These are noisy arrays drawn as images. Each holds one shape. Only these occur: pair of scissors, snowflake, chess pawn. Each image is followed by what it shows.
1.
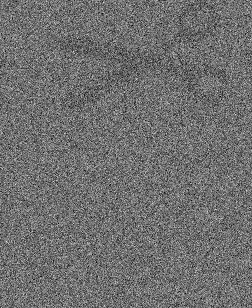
pair of scissors
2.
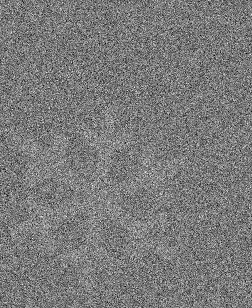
snowflake
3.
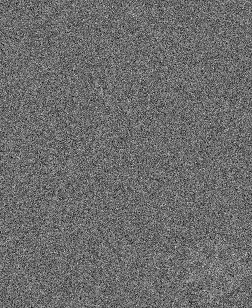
snowflake
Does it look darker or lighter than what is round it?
lighter
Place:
bottom right
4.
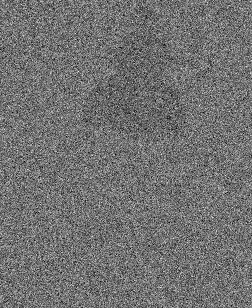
chess pawn
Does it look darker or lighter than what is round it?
darker
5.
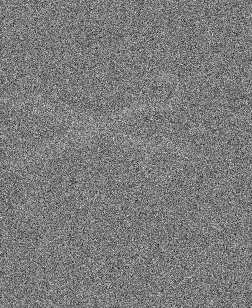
pair of scissors
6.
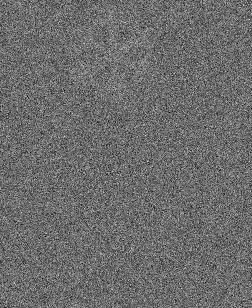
snowflake
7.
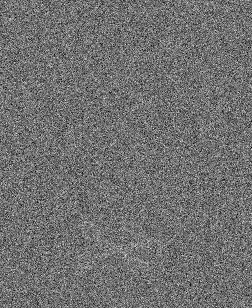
pair of scissors
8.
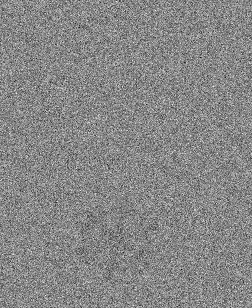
snowflake
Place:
bottom middle
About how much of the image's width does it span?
a third
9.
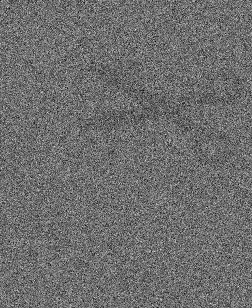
pair of scissors
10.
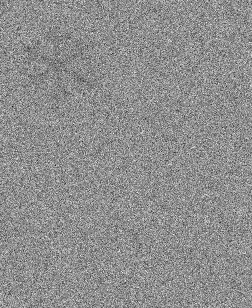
snowflake
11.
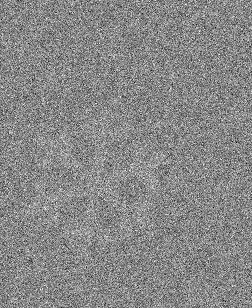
snowflake
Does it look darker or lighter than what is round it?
lighter
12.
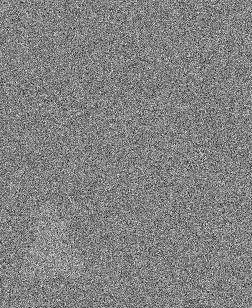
chess pawn
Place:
bottom left
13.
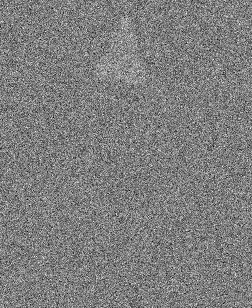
chess pawn
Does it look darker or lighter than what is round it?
lighter
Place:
top middle
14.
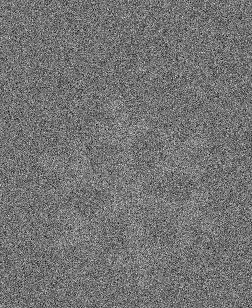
snowflake
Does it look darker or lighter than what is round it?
lighter
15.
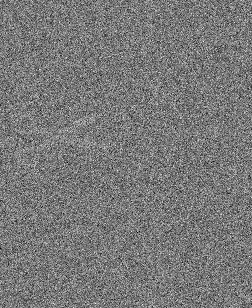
pair of scissors
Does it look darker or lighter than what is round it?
lighter
